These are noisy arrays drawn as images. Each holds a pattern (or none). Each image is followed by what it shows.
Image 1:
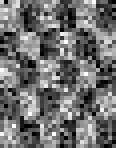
a checkerboard
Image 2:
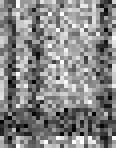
bands of rows crossing bands of columns
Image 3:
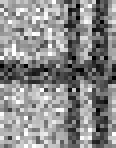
bands of rows crossing bands of columns
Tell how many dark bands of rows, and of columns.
1 and 2
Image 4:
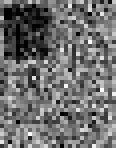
one block
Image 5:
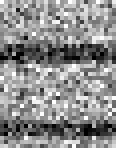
bands of rows
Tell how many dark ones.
2
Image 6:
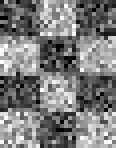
a checkerboard
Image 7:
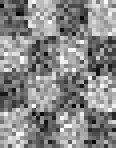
a checkerboard
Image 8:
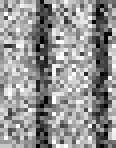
bands of columns
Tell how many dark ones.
2
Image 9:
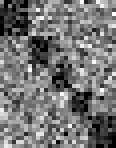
blocks along the diagonal
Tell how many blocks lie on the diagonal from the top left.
5
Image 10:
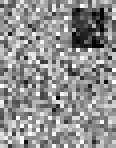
one block
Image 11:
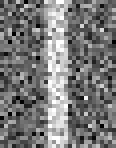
one band of columns
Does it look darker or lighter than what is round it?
lighter
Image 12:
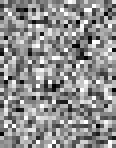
only noise
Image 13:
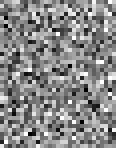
only noise
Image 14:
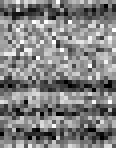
bands of rows
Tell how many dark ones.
4
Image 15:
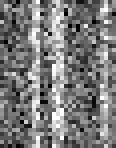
bands of columns
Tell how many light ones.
3
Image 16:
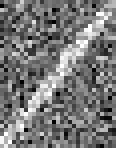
a diagonal band
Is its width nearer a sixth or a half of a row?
a sixth
